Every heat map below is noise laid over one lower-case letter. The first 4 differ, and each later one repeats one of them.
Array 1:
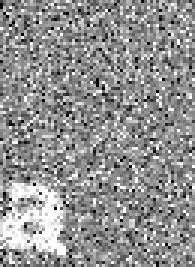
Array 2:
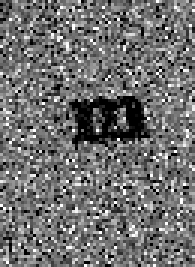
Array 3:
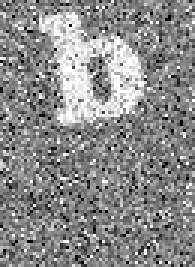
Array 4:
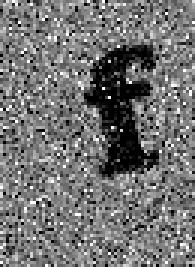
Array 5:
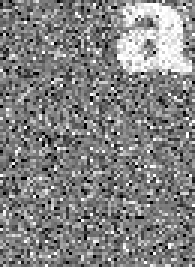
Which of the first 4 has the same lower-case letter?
1
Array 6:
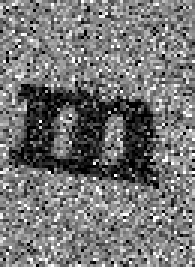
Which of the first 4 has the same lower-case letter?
2
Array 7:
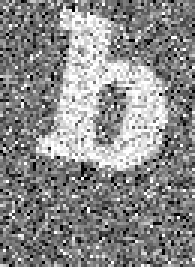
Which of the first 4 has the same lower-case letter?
3
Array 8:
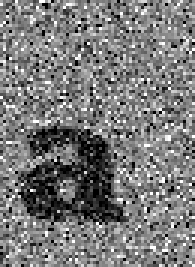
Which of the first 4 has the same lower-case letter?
1
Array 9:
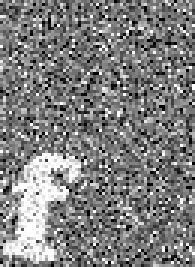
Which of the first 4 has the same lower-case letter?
4
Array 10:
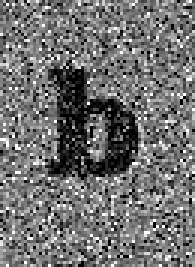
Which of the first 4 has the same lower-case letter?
3
